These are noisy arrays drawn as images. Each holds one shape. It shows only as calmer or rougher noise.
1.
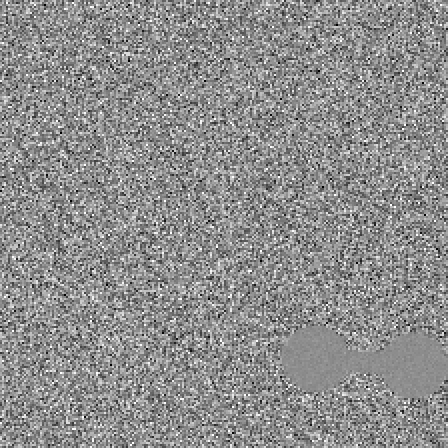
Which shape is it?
dumbbell
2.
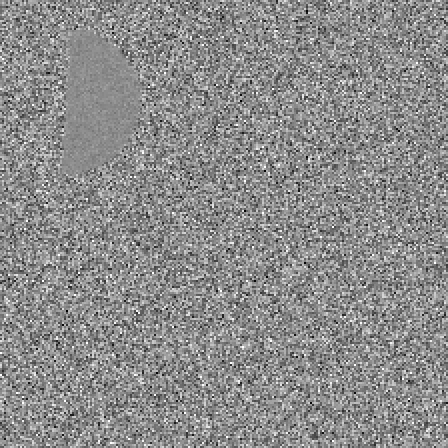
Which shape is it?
half disc
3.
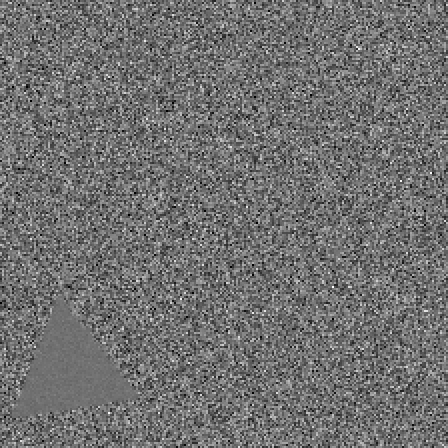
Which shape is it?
triangle
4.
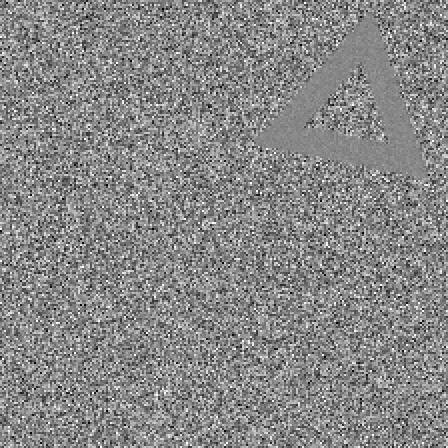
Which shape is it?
triangle frame
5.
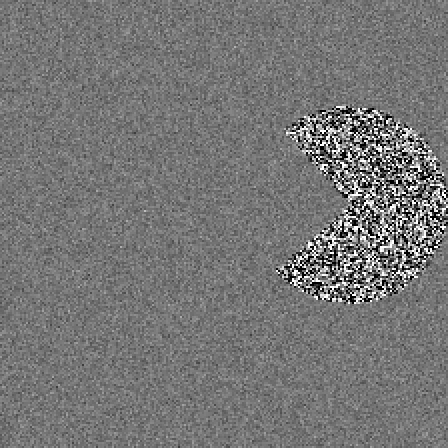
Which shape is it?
disc with a wedge cut out
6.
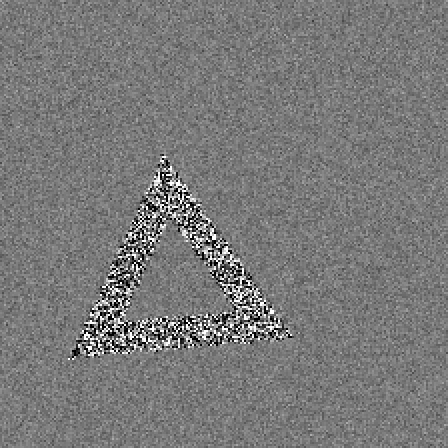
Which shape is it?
triangle frame
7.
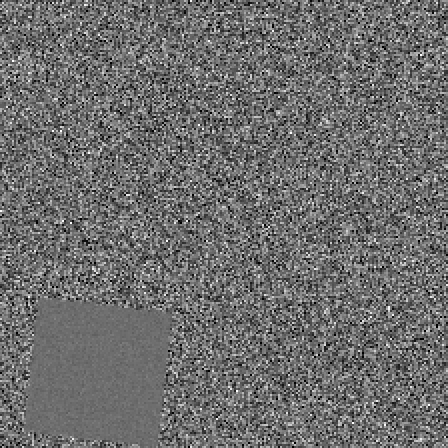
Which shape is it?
square
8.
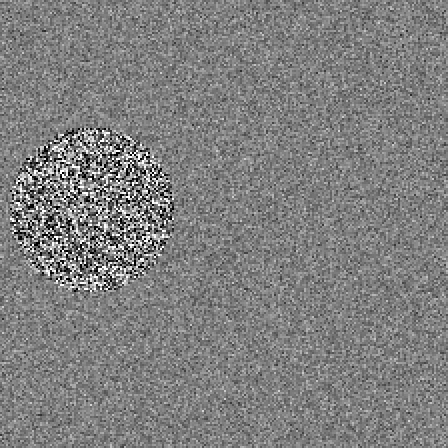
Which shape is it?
disc
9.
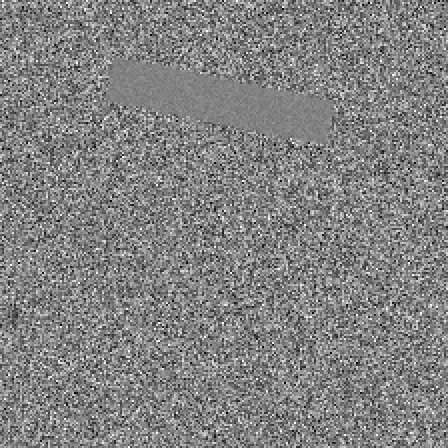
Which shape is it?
bar
